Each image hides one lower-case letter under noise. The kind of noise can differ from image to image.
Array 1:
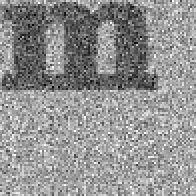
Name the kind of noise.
low rank plus noise
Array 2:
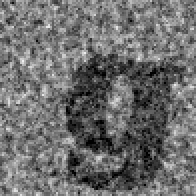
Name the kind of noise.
blotchy
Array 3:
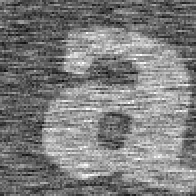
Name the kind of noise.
streaked along the rows
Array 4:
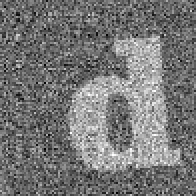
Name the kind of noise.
low rank plus noise
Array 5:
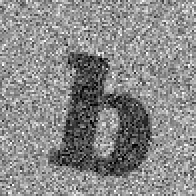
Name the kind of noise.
independent entries
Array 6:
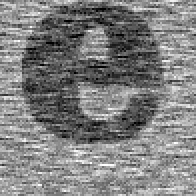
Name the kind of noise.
streaked along the rows
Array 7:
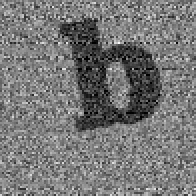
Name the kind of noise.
rows of uneven size
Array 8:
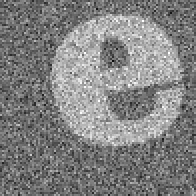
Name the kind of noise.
independent entries
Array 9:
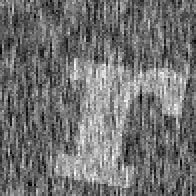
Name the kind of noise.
streaked along the columns
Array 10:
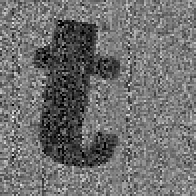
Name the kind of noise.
columns of uneven size
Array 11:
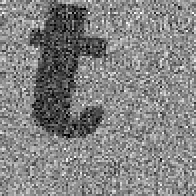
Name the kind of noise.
low rank plus noise
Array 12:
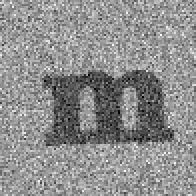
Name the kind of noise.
independent entries
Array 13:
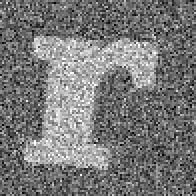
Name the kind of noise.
independent entries
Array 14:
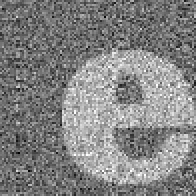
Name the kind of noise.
low rank plus noise
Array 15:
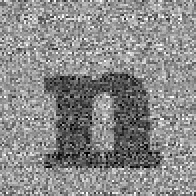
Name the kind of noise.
rows of uneven size
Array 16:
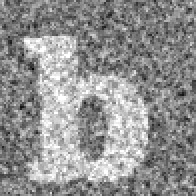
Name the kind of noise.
blotchy
